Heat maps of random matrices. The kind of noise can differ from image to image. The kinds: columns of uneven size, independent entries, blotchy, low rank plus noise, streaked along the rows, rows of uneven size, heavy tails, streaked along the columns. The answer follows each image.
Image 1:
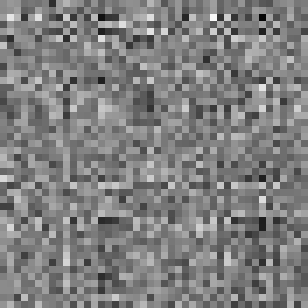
low rank plus noise
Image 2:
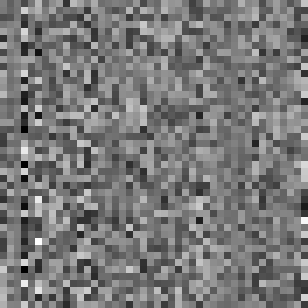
columns of uneven size
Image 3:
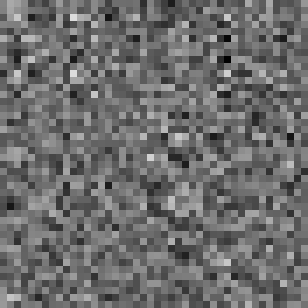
low rank plus noise
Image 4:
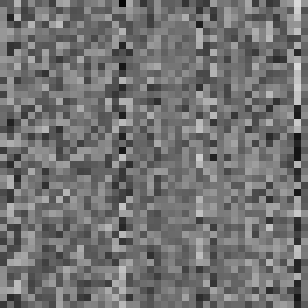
columns of uneven size
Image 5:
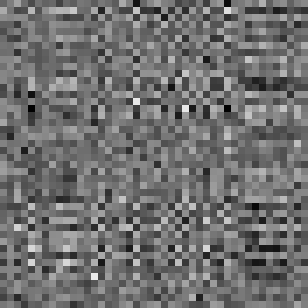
low rank plus noise
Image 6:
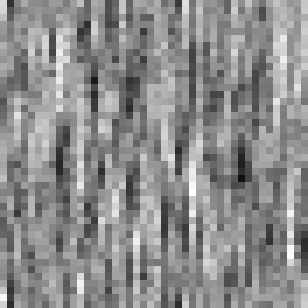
streaked along the columns
